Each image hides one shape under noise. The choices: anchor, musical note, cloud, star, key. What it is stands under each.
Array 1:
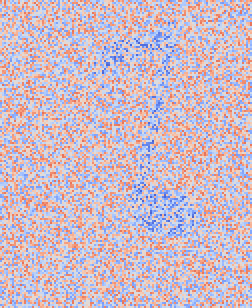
blue musical note
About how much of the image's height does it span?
two thirds
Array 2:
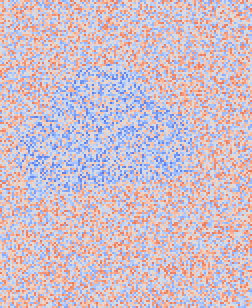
blue cloud
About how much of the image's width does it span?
two thirds
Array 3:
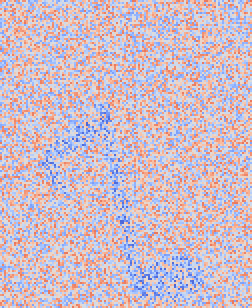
blue musical note
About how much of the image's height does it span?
two thirds
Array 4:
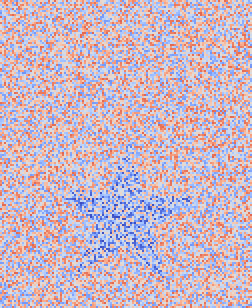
blue star
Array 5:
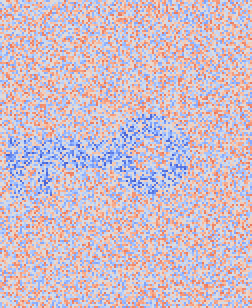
blue key
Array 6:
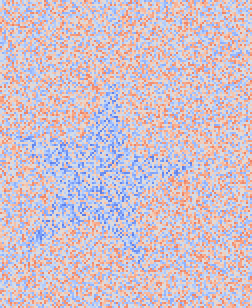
blue star
